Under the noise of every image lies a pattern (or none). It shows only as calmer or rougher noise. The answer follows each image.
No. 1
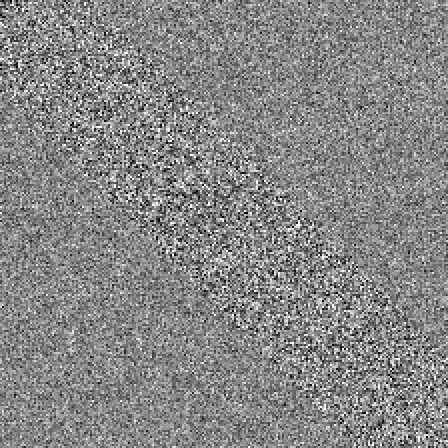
a diagonal band
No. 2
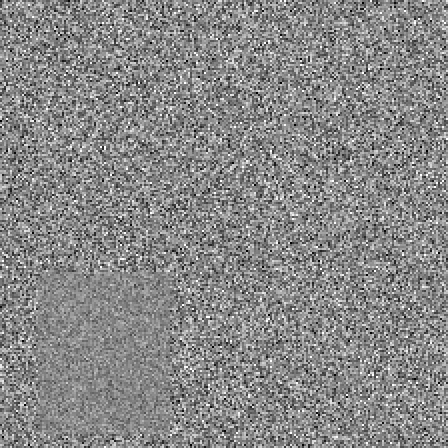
one block
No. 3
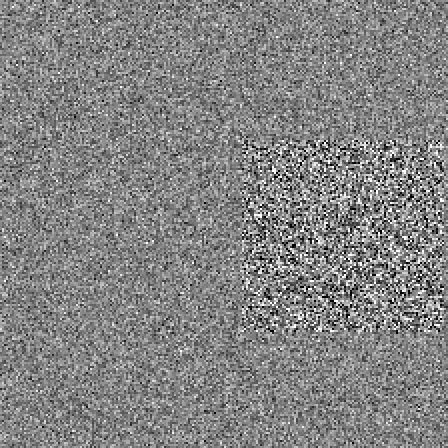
one block
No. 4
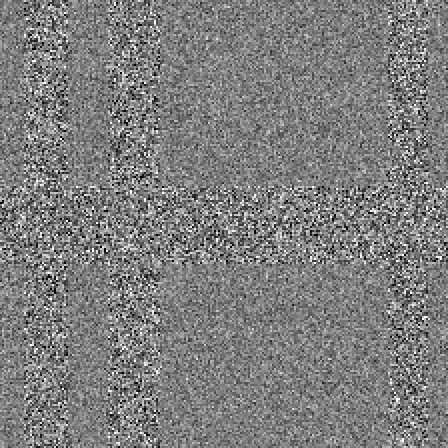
bands of rows crossing bands of columns
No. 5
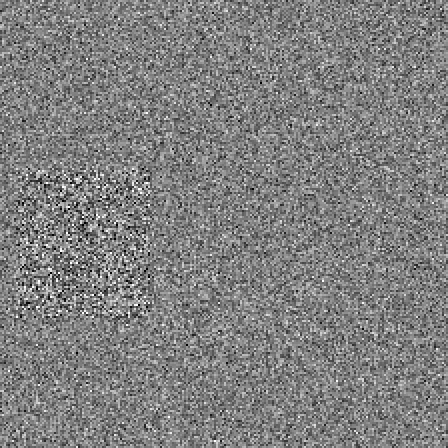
one block
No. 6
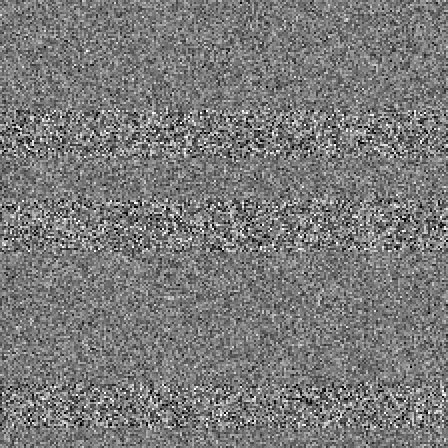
bands of rows
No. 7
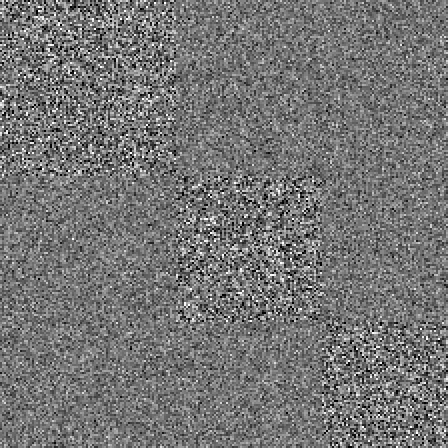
blocks along the diagonal
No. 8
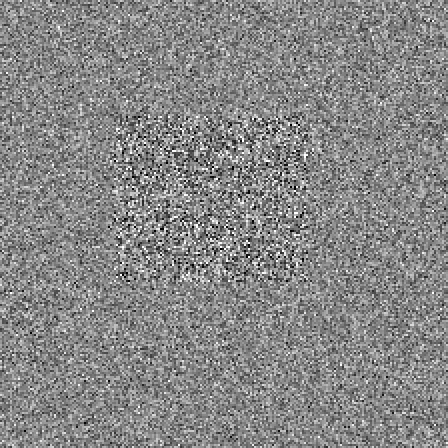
one block
